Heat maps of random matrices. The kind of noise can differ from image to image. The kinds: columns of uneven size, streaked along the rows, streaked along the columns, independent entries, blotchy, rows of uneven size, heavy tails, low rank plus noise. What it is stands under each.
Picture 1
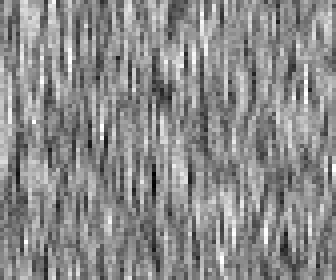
streaked along the columns
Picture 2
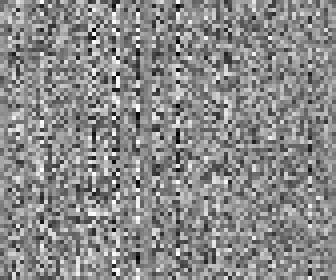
columns of uneven size
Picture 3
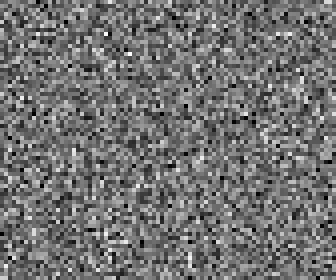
independent entries
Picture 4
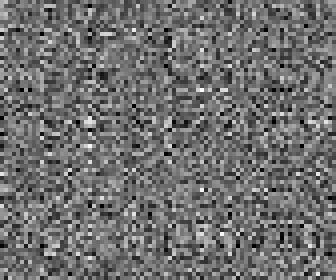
low rank plus noise
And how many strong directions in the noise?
three or four
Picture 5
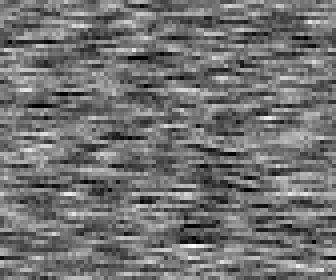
streaked along the rows
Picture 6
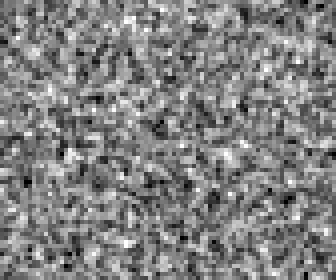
blotchy
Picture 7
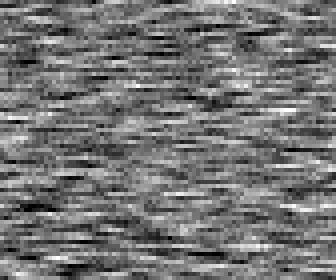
streaked along the rows
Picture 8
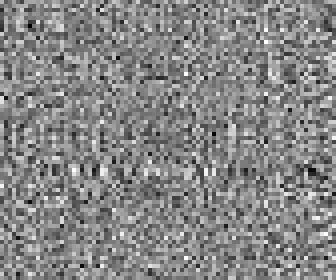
low rank plus noise
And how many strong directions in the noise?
three or four
